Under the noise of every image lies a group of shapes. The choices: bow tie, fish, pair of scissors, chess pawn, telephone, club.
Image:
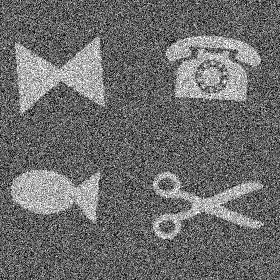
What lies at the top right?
telephone
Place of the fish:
bottom left
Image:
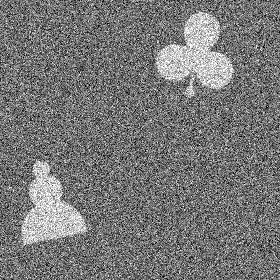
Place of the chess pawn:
bottom left
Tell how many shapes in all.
2
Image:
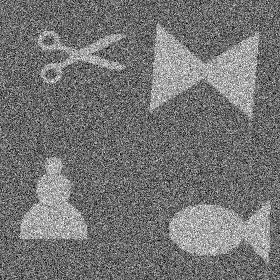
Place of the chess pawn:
bottom left
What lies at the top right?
bow tie
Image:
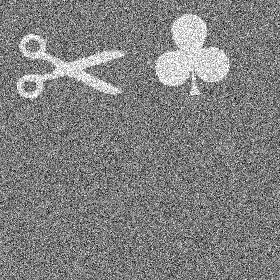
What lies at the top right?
club
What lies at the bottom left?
nothing
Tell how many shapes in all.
2
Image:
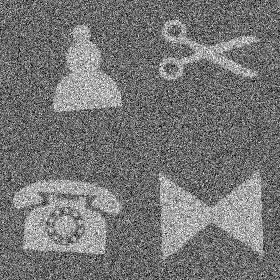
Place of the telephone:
bottom left
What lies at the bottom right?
bow tie
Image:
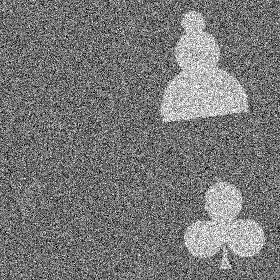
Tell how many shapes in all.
2
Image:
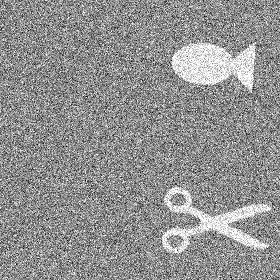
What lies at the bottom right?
pair of scissors
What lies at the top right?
fish
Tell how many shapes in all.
2
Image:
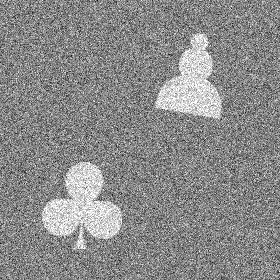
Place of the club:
bottom left
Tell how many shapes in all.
2
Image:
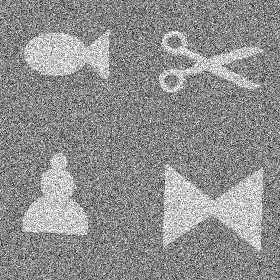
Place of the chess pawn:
bottom left
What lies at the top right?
pair of scissors
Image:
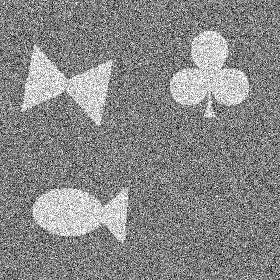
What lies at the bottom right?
nothing
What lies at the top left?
bow tie
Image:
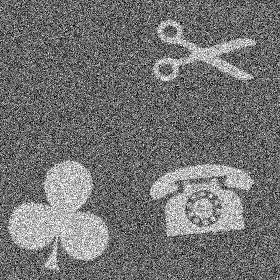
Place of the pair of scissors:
top right
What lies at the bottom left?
club
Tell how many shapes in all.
3
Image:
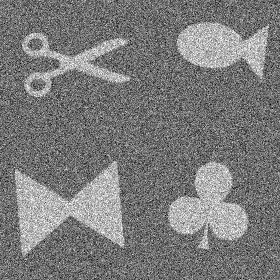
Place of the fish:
top right
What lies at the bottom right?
club
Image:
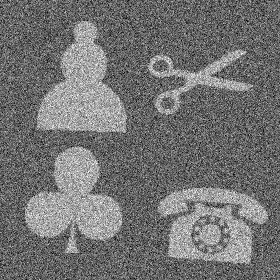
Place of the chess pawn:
top left
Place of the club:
bottom left
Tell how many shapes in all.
4
